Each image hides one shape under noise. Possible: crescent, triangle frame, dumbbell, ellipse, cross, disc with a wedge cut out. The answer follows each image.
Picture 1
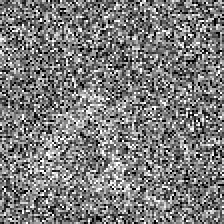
triangle frame
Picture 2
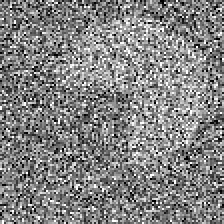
disc with a wedge cut out
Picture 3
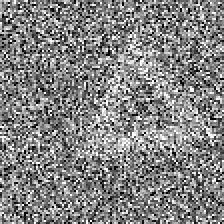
triangle frame
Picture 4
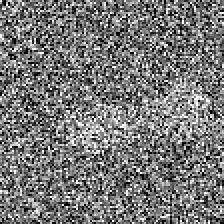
dumbbell
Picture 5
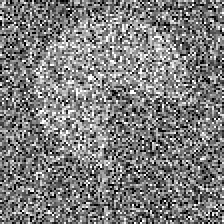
disc with a wedge cut out
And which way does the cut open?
down and right
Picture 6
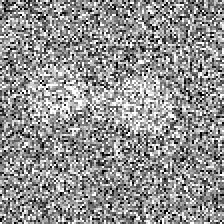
dumbbell
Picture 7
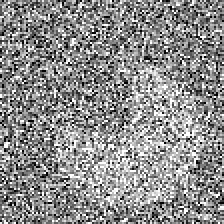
disc with a wedge cut out
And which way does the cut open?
up and left
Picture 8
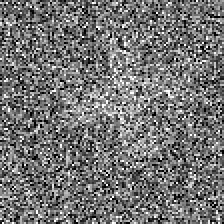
cross
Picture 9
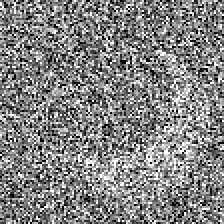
crescent
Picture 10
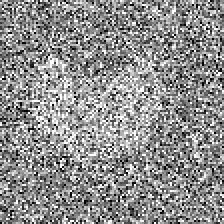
disc with a wedge cut out
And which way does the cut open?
up
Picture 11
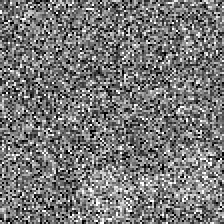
dumbbell
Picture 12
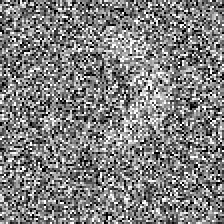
crescent
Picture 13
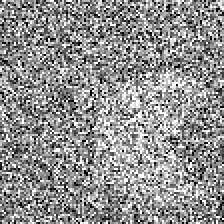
disc with a wedge cut out
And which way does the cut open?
right
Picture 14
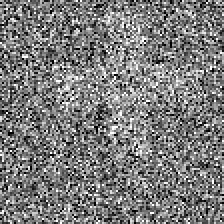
cross
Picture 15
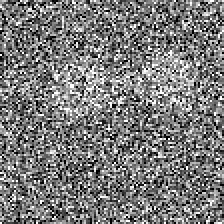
dumbbell
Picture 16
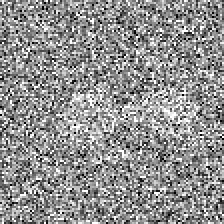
dumbbell
